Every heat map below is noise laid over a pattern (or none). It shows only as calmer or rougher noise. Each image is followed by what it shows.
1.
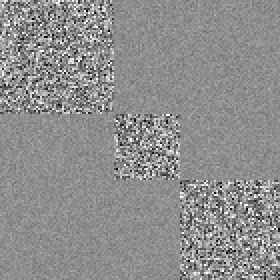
blocks along the diagonal
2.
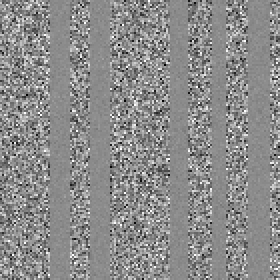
bands of columns
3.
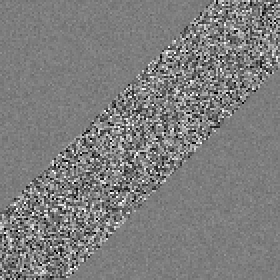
a diagonal band
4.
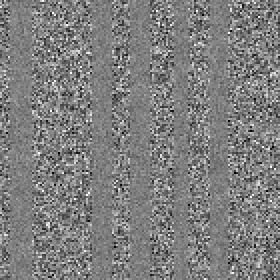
bands of columns
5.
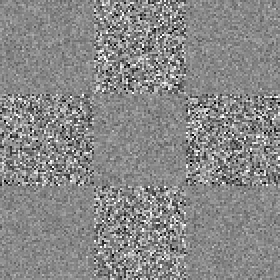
a checkerboard
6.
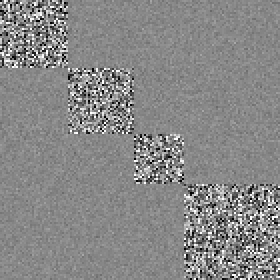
blocks along the diagonal
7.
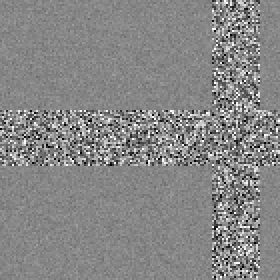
bands of rows crossing bands of columns
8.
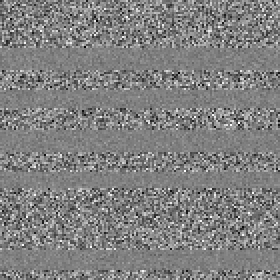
bands of rows
